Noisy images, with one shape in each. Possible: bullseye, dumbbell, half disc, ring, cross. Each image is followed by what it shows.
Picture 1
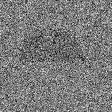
dark half disc
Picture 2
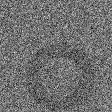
dark ring
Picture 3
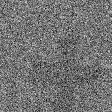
dark cross
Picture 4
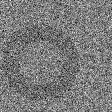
dark ring
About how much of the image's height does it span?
two thirds
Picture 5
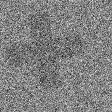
dark cross
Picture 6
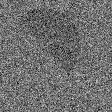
dark half disc
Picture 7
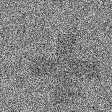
dark cross
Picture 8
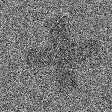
dark cross
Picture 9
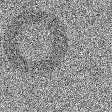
dark ring
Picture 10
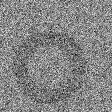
dark ring
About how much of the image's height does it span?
two thirds
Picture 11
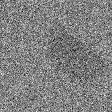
dark half disc
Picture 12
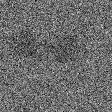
dark dumbbell
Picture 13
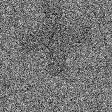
dark cross
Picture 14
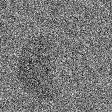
dark half disc
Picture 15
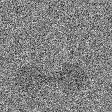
dark dumbbell
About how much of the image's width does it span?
two thirds
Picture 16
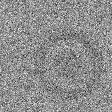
dark bullseye
